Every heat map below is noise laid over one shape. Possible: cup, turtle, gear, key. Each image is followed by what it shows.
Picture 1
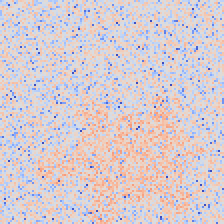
turtle
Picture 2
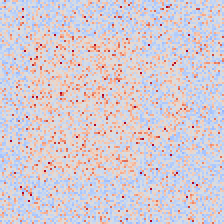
cup
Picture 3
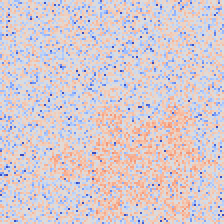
turtle
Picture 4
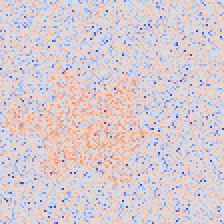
turtle
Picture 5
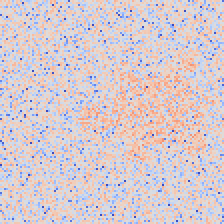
turtle
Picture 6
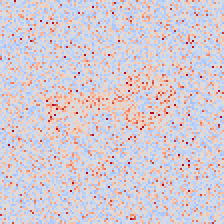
key
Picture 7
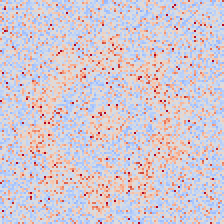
gear
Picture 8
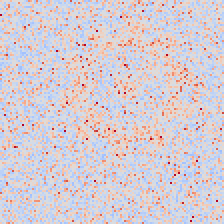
gear
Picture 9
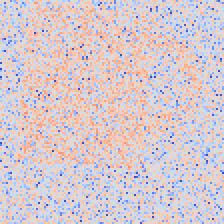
cup
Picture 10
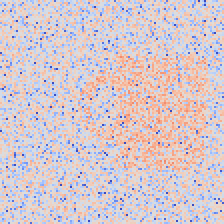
cup
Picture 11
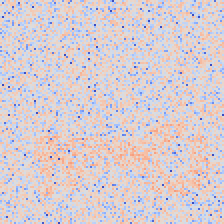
key
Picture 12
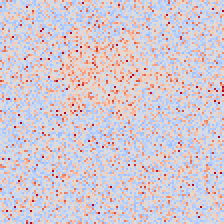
turtle
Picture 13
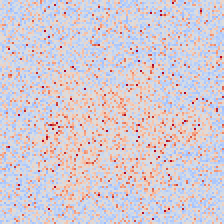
turtle
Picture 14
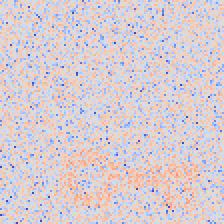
key
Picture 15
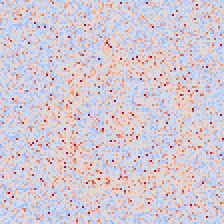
gear
